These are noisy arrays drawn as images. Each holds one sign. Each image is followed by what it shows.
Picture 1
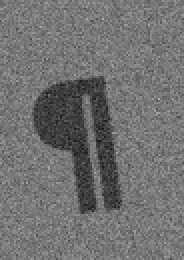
pilcrow
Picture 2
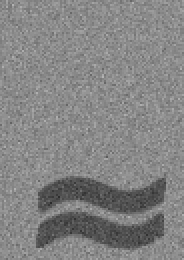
approximately sign
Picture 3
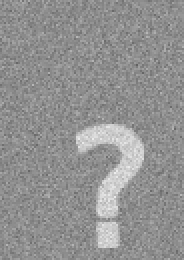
question mark
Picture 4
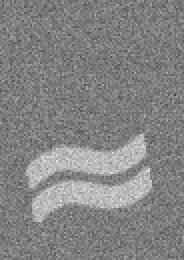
approximately sign
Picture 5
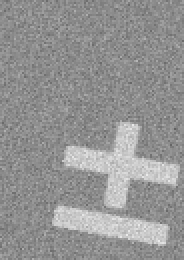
plus-minus sign
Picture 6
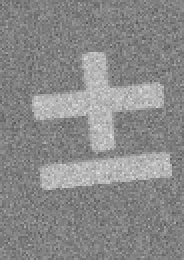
plus-minus sign
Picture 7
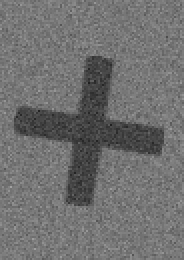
plus sign
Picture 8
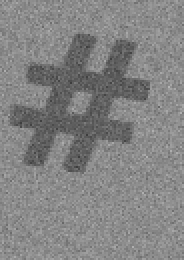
hash sign
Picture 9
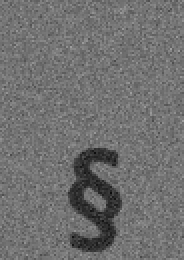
section sign
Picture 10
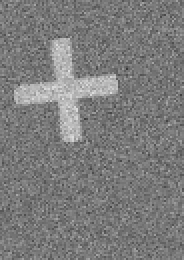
plus sign
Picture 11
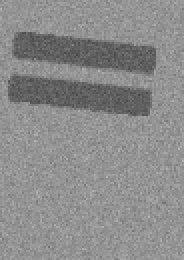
equals sign
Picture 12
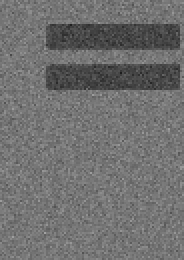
equals sign
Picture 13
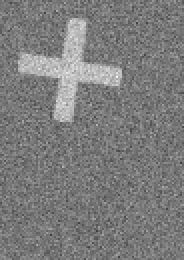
plus sign
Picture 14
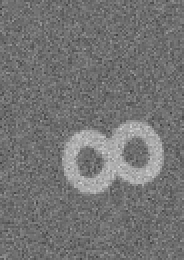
infinity sign
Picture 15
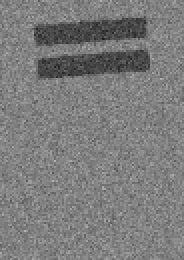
equals sign
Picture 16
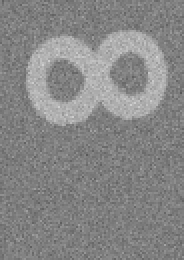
infinity sign
